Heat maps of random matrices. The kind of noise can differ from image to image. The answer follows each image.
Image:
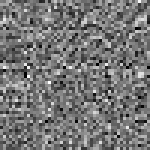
low rank plus noise
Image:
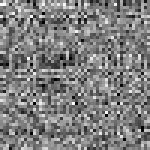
low rank plus noise
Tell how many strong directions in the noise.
one
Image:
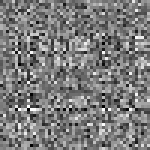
low rank plus noise
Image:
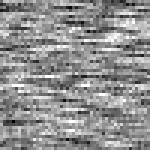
streaked along the rows
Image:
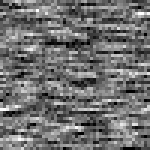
streaked along the rows
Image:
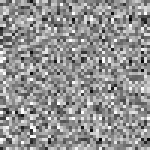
low rank plus noise
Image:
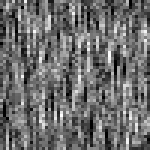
streaked along the columns
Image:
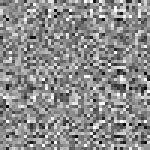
low rank plus noise
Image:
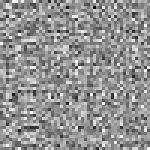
low rank plus noise
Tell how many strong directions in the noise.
three or four
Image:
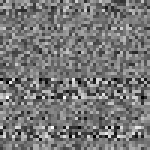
rows of uneven size
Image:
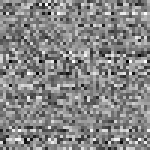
rows of uneven size
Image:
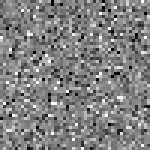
heavy tails
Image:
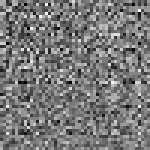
low rank plus noise
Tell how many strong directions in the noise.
three or four
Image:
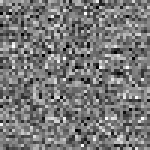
low rank plus noise
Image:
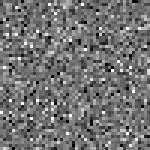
heavy tails
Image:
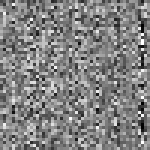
columns of uneven size
